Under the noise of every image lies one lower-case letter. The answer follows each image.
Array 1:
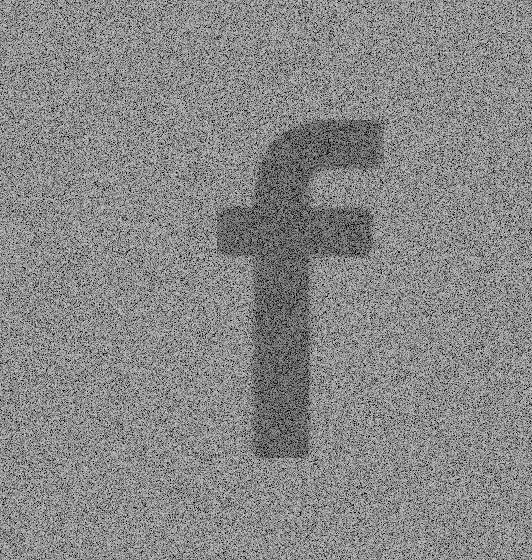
f
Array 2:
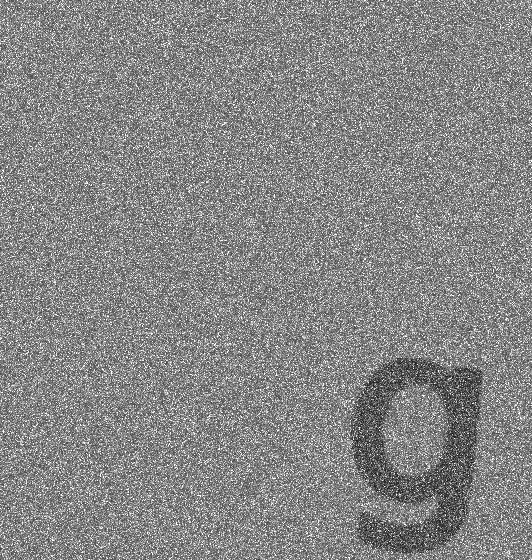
g
